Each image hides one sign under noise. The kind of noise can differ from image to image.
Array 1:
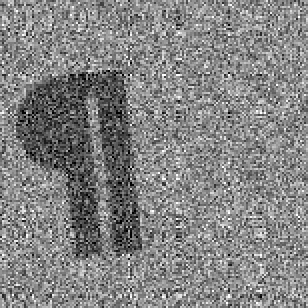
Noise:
low rank plus noise
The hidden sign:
pilcrow
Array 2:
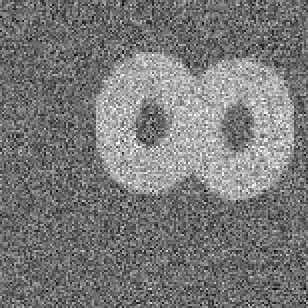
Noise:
low rank plus noise
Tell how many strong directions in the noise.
three or four
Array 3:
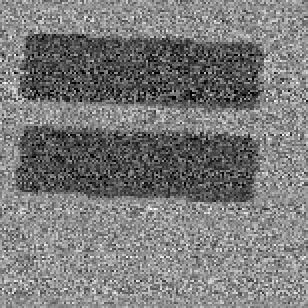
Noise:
rows of uneven size
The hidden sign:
equals sign
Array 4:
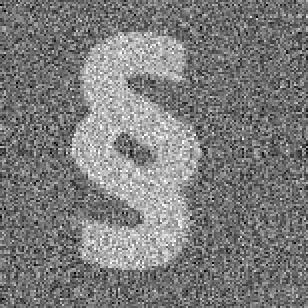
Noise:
low rank plus noise
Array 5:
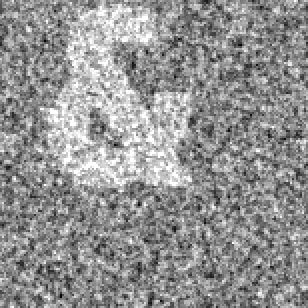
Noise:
blotchy
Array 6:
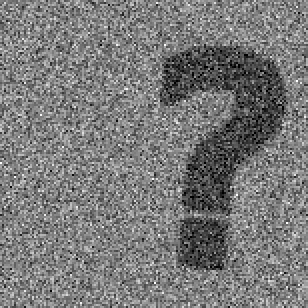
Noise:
independent entries
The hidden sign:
question mark
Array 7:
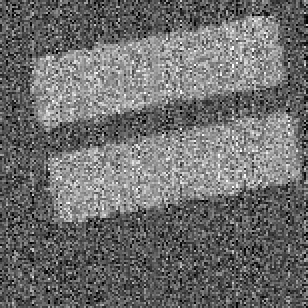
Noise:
columns of uneven size
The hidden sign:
equals sign
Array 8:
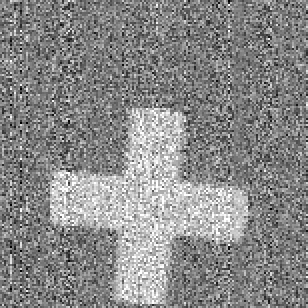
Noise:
columns of uneven size
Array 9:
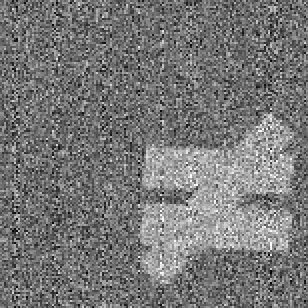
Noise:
columns of uneven size
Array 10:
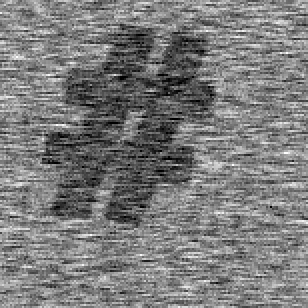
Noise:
streaked along the rows
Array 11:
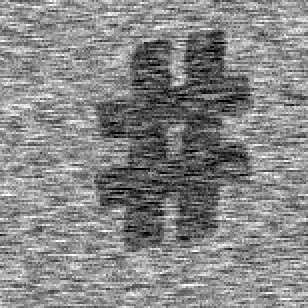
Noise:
streaked along the rows
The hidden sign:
hash sign
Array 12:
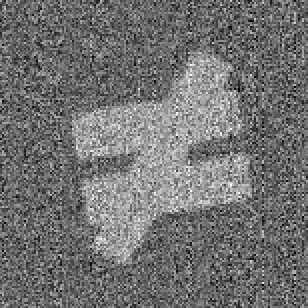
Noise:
columns of uneven size
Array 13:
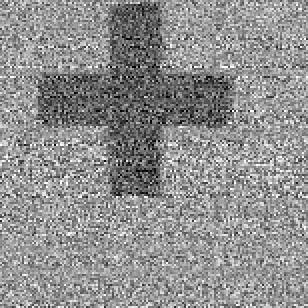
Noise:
rows of uneven size
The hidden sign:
plus sign
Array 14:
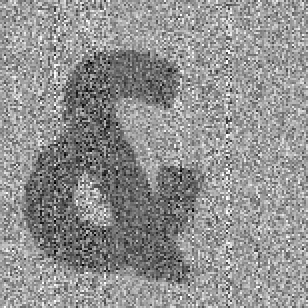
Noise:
columns of uneven size
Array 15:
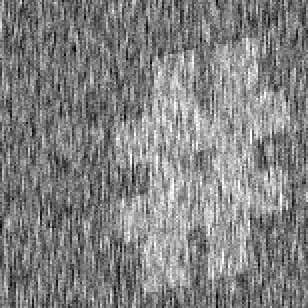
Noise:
streaked along the columns
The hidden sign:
hash sign
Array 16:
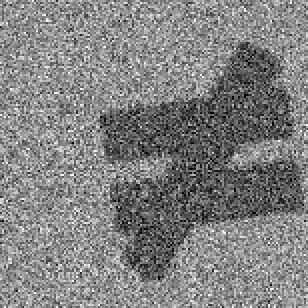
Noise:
low rank plus noise
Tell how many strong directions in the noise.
one
